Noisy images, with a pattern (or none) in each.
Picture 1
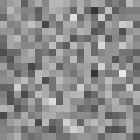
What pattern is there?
only noise
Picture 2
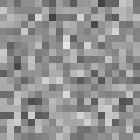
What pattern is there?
only noise
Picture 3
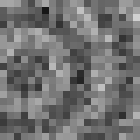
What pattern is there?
rings round one point
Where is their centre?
middle left
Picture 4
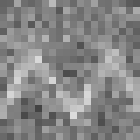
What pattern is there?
a wavy band
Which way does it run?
left to right
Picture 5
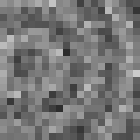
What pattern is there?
rings round one point
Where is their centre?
middle left
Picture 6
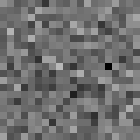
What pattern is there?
only noise
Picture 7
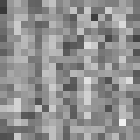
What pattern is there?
vertical stripes
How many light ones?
4
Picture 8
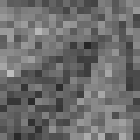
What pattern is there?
spokes from one point
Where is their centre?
top right
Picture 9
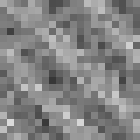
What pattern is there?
diagonal stripes
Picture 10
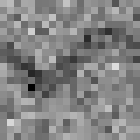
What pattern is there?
a wavy band
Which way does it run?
left to right
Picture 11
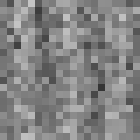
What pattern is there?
vertical stripes
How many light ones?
3
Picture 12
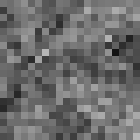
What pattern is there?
spokes from one point
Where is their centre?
middle left
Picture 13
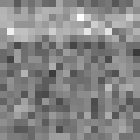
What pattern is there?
one horizontal stripe
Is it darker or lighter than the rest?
lighter
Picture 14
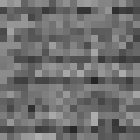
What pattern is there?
horizontal stripes
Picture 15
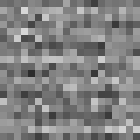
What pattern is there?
horizontal stripes
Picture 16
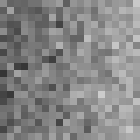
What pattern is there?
a smooth slope
